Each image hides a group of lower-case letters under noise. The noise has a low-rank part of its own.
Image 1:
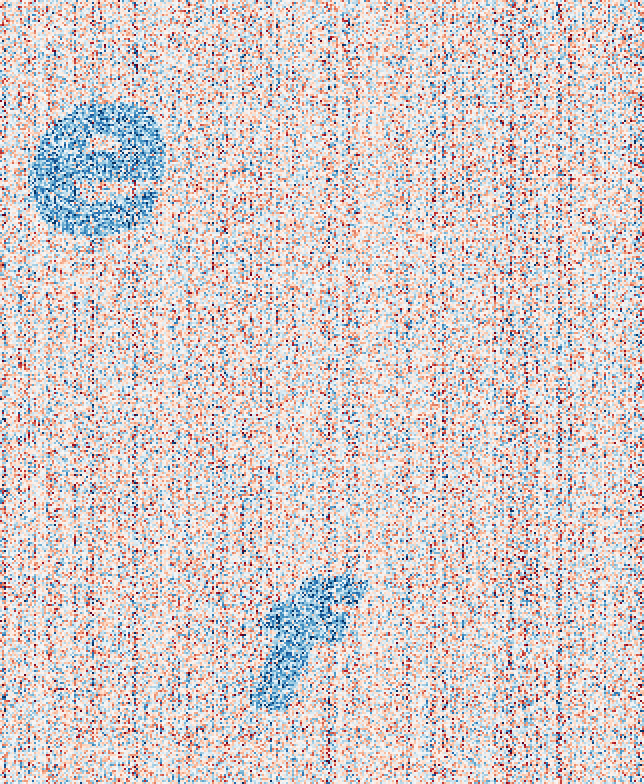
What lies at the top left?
e
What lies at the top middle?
nothing
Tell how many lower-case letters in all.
2
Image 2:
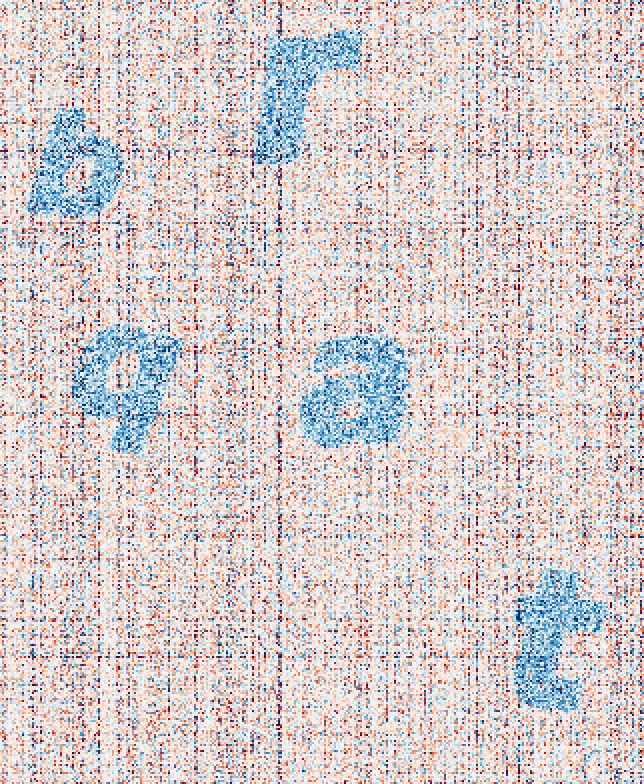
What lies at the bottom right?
t
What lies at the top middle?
r
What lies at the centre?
a
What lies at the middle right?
nothing
